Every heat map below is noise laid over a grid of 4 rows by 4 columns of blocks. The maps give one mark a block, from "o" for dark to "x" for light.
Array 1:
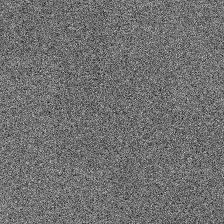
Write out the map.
o o x x
x o o x
x o o o
x x o o
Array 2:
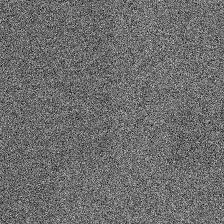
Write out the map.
o o x x
o o x x
o o x o
o x x x
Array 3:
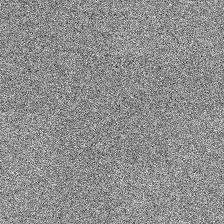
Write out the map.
o o x x
o o o o
x o o x
x o x x
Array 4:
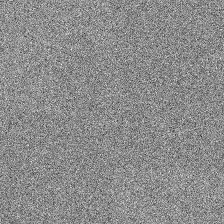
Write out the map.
x x o o
x o o o
o o o o
o o x x
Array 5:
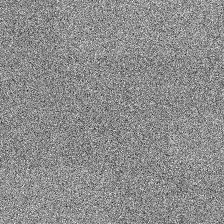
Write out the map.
o x x x
o o o o
o o o x
x x o o
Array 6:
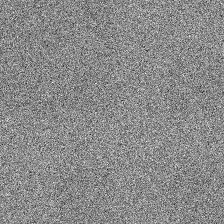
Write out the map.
o o x x
o o x o
x x x x
x o x o
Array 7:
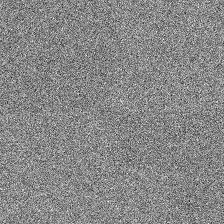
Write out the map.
o o x x
o o x x
x x o o
x x x o
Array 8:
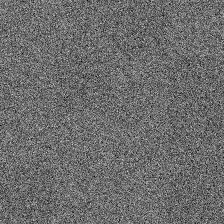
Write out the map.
x x o x
x o x o
x x x o
o x x o
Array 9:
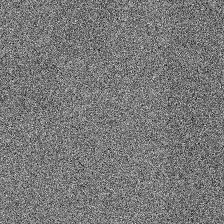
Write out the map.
x o x o
o x x o
x x x o
x x x o
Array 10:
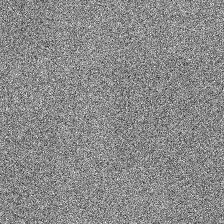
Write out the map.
o x x x
x x o o
o x o o
o x x o
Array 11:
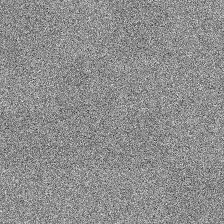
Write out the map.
o x o x
x o x x
o o o x
x x x o
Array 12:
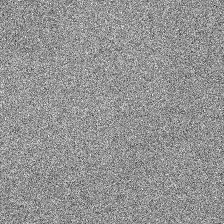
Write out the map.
o x x o
x x x o
x x o o
o o o o
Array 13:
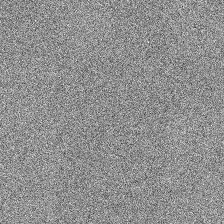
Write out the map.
o x o x
x o o o
x o o x
x o o x
